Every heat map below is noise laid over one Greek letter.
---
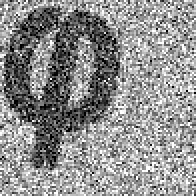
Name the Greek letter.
phi
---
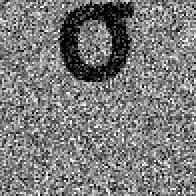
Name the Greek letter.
sigma
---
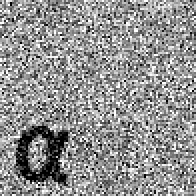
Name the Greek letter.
alpha
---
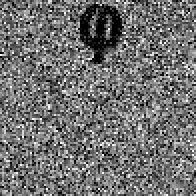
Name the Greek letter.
phi
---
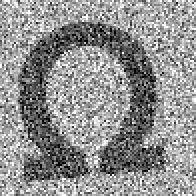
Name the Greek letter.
omega
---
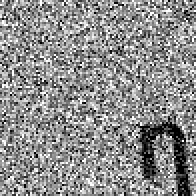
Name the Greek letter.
eta
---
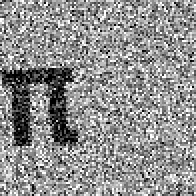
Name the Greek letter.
pi
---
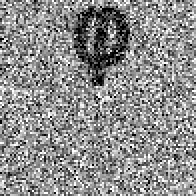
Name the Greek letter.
phi
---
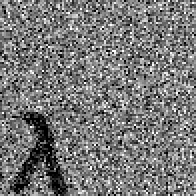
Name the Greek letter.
lambda
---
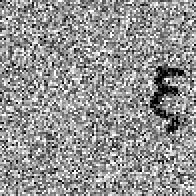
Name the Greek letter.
xi
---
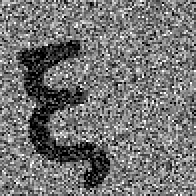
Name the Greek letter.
xi
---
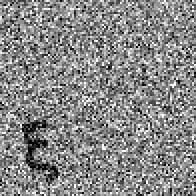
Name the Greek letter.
xi
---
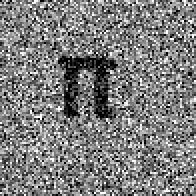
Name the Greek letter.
pi
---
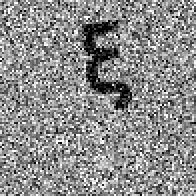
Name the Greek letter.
xi
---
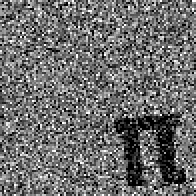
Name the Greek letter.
pi
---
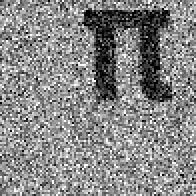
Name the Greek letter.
pi
